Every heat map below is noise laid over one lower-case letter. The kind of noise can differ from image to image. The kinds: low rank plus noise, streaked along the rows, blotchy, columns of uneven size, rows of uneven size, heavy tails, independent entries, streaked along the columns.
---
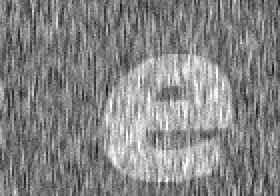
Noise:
streaked along the columns
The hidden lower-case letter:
e
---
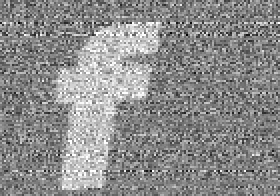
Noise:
rows of uneven size
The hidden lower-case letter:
f
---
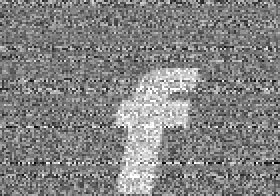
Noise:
rows of uneven size
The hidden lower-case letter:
f
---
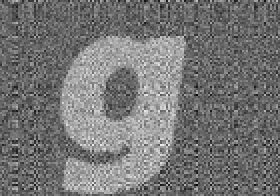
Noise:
low rank plus noise
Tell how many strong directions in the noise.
one
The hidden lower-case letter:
g
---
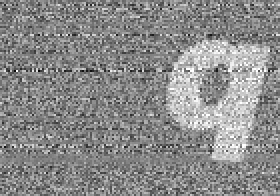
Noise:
rows of uneven size
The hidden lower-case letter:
q
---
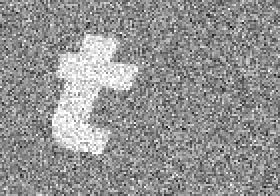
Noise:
independent entries
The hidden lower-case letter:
t
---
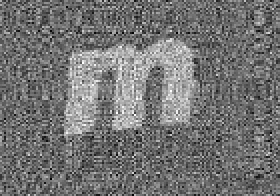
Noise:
low rank plus noise
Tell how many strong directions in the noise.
two
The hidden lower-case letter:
m
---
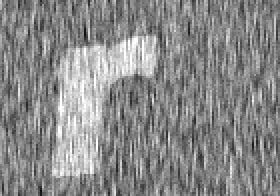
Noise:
streaked along the columns
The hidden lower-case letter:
r
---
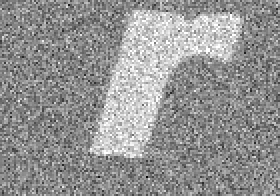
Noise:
independent entries
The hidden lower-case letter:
r
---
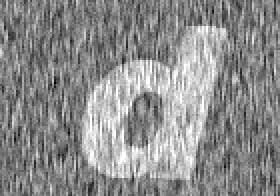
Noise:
streaked along the columns
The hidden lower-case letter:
d
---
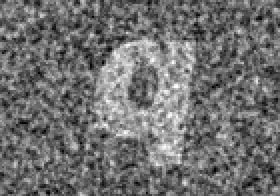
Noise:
blotchy
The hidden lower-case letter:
q
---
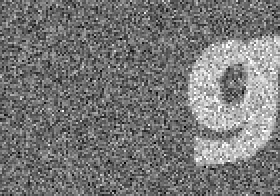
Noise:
independent entries
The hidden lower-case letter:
g
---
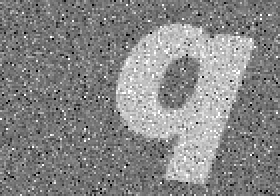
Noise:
heavy tails
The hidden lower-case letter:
q
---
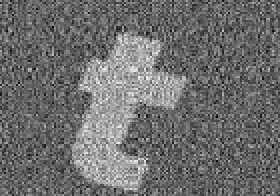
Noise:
low rank plus noise
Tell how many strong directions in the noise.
two
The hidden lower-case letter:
t
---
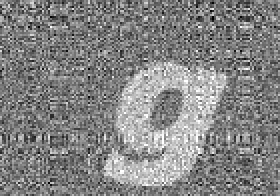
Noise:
low rank plus noise
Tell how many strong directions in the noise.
two
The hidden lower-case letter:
g
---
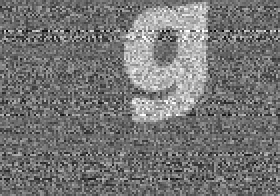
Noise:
rows of uneven size
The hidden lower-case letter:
g
